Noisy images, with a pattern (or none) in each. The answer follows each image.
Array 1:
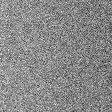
a smooth slope
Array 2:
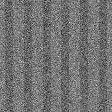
vertical stripes
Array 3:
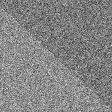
a sharp edge
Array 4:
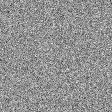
only noise
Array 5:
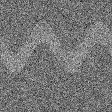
a wavy band
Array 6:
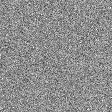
only noise
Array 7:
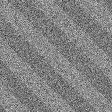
diagonal stripes
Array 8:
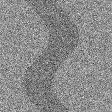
a wavy band
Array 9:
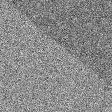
a sharp edge
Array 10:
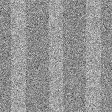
vertical stripes
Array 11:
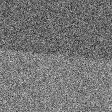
a sharp edge
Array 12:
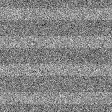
horizontal stripes
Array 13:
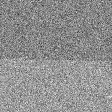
a sharp edge
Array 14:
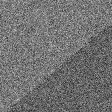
a sharp edge
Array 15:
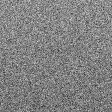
a smooth slope
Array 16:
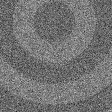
rings round one point
